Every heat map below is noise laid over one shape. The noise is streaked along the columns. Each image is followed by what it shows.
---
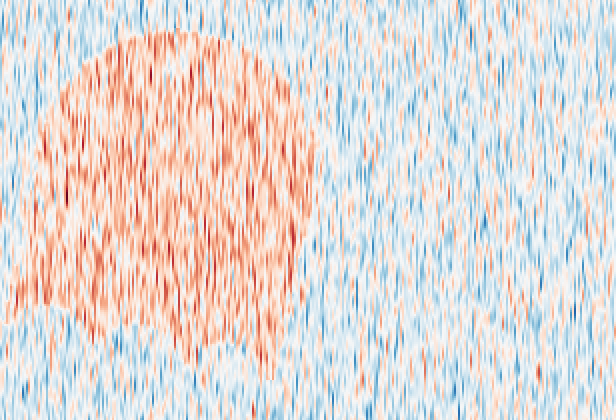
ghost
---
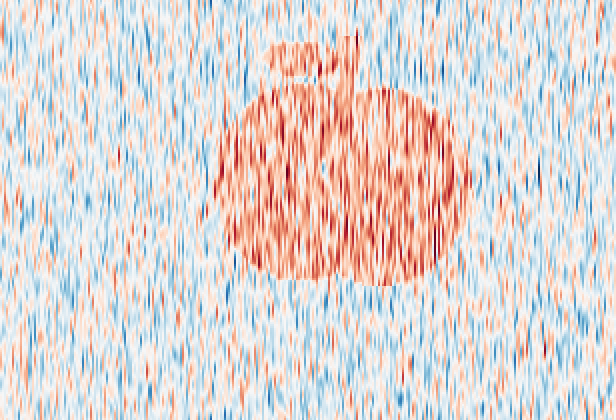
apple
